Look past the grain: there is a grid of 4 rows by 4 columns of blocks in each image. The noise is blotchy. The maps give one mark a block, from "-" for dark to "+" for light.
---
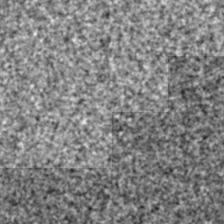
+ + + +
+ + + -
+ + - -
- - - -
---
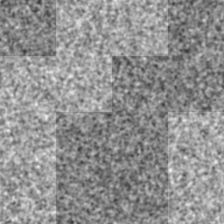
- + + -
+ + - -
+ - - +
+ - - +
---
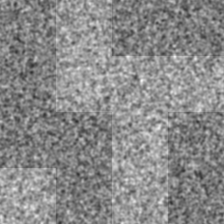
- + - -
- + + +
- - + -
+ - + -
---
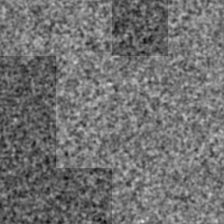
+ + - +
- + + +
- + + +
- - + +
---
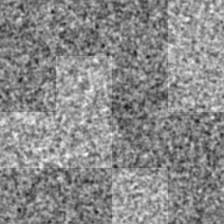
- - - +
- + - +
+ + - -
- - + -
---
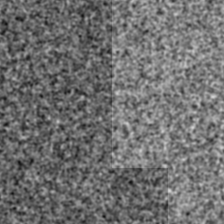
- - + +
- - + +
- - + +
- - - +
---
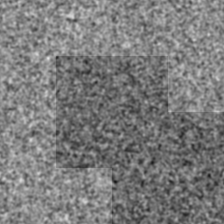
+ + + +
+ - - +
+ - - -
+ + - -
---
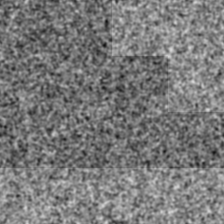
- - + +
- - - +
- - - -
+ + + +
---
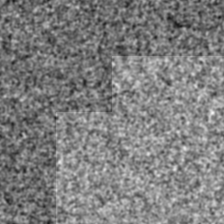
- - - -
- - + +
- + + +
- + + +
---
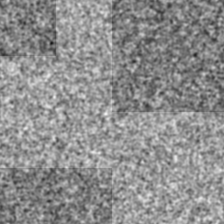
- + - -
+ + - -
+ + + +
- - + +
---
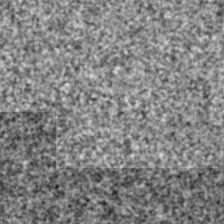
+ + + +
+ + + +
- + + +
- - - -
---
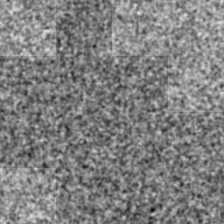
+ - + +
- - - +
- - - -
+ - - -
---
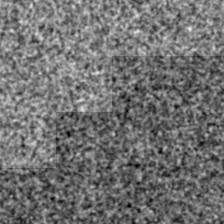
+ + + +
+ + - -
+ - - -
- - - -
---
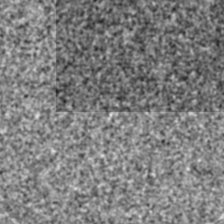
+ - - -
+ - - -
+ + + +
+ + + +
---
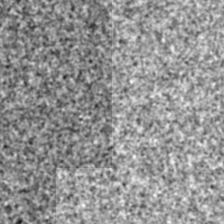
- - + +
- - + +
- - + +
- + + +
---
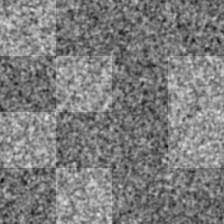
+ - - -
- + - +
+ - - +
- + - -
